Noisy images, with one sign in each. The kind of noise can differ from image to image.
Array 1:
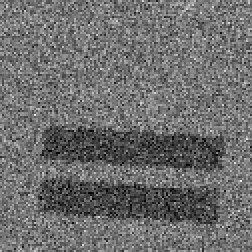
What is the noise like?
independent entries
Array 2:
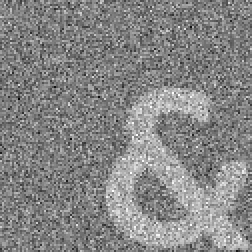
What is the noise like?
independent entries
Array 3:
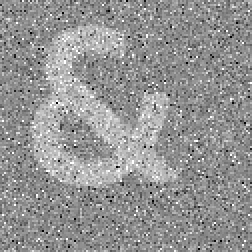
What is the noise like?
heavy tails
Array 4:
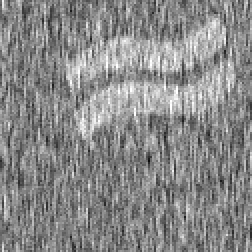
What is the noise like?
streaked along the columns
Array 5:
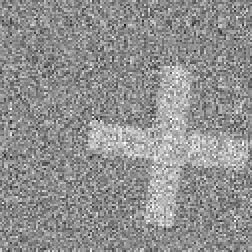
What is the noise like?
low rank plus noise
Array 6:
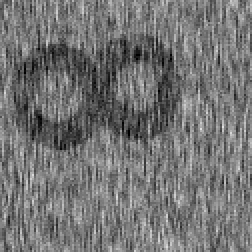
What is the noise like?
streaked along the columns
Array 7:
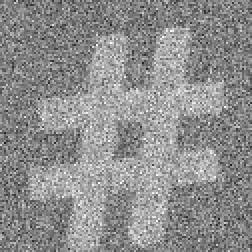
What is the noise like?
independent entries
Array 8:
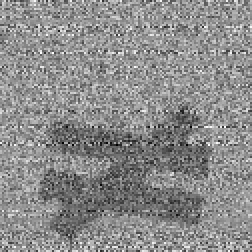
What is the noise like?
rows of uneven size
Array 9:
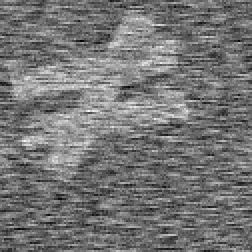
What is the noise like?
streaked along the rows
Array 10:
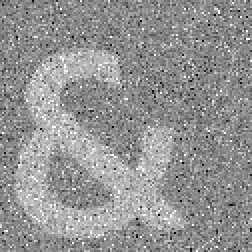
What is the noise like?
heavy tails
